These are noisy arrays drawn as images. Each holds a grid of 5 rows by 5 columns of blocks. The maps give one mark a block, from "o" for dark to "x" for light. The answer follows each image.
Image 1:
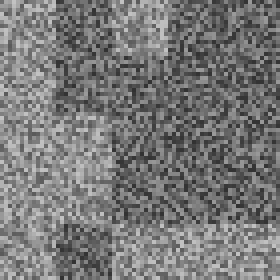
x o x o o
x o o o o
x x o o o
x x o o o
x o x x x
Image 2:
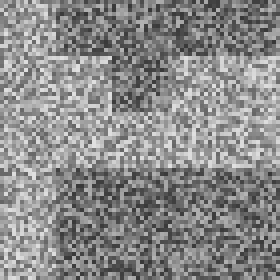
x o o o o
x x o x x
x x x x x
x o o o o
x o o o o
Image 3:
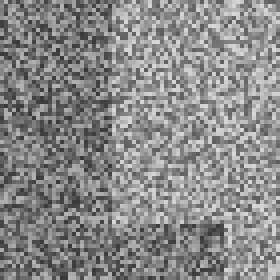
o o x x x
o o x x x
o o x x x
o o x x x
o o o o x
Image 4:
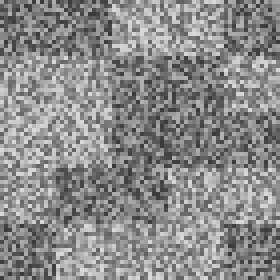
o o x x o
x x o o x
x x o o o
x o o x x
o x x x o
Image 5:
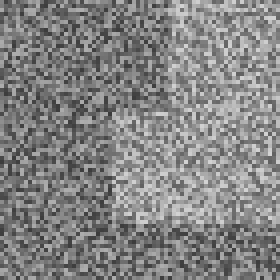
o o o x x
o o o x x
o o x x x
o o x x x
o o o o o
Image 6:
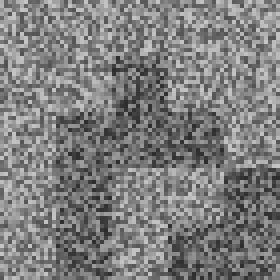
x x x x x
x x o x x
x o o o x
x o x x o
x o x o o
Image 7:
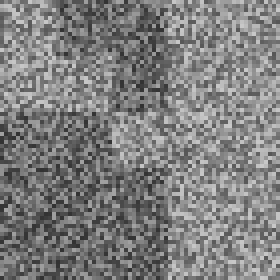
x o o x x
x x o x x
o o x x x
o o o x x
o o o x x
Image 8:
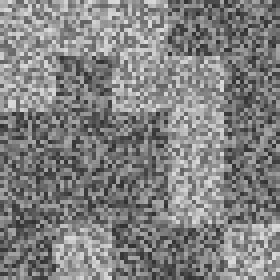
x x x o o
x o x x o
o o o x o
o o o x o
o x o o x
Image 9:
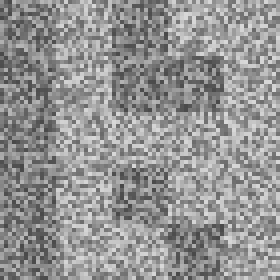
o x o x x
o x o o x
o x x x x
o x o x x
o x x o x
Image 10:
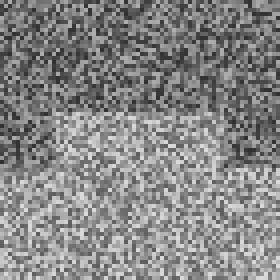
o o o o o
o o o o o
o x x x o
x x x x x
x x x x x
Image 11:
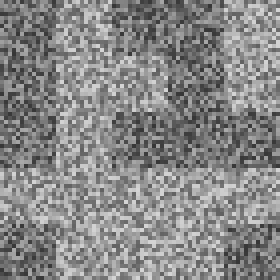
o x o o x
o x x o x
o x o o o
x x x x x
o x x x o
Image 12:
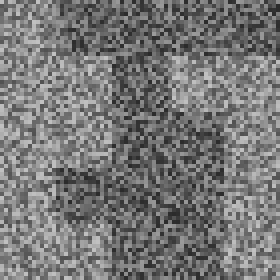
x o o o o
x x o x x
x x o o x
x o o o x
x x o o x
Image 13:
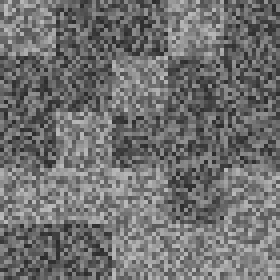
x o o x o
o o x o o
o x o o o
x x x o x
o o x x x
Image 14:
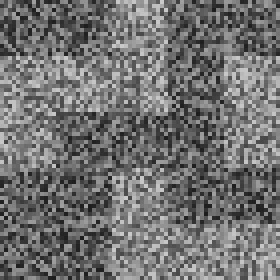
o o x o o
x x x o x
x o o o x
o o x o o
o o x x x
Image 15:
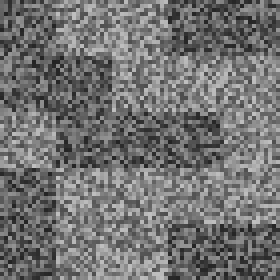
o x x o o
o o x x x
x o o o x
o x x x x
o x x o o
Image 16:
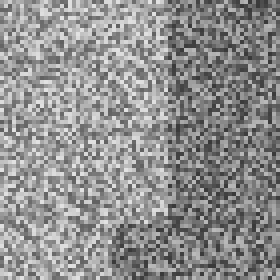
x x x o o
x x x o o
x x x o o
x x x o o
x x o o o
